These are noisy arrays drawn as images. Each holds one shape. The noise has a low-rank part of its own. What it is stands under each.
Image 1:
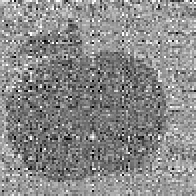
dark apple
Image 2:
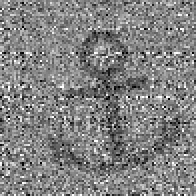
dark anchor
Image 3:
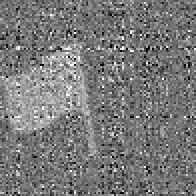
light flag
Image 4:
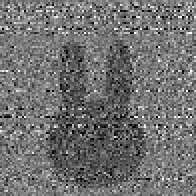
dark rabbit's head
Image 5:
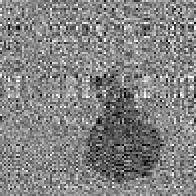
dark pear
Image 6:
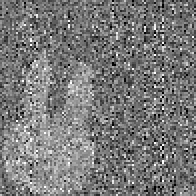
light rabbit's head
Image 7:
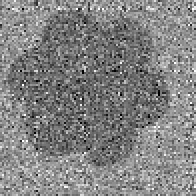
dark flower
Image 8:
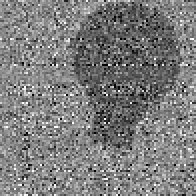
dark light bulb
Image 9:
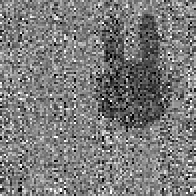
dark rabbit's head
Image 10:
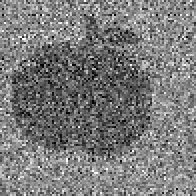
dark apple
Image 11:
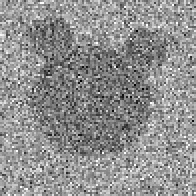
dark bear's head
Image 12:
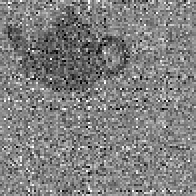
dark teapot
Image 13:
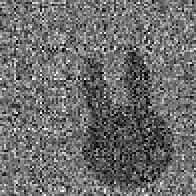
dark rabbit's head
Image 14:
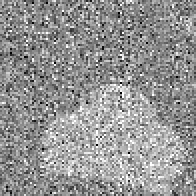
light cloud
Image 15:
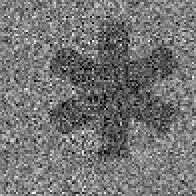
dark asterisk
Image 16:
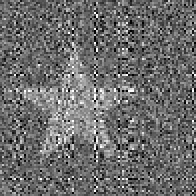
light star
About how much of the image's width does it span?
two thirds
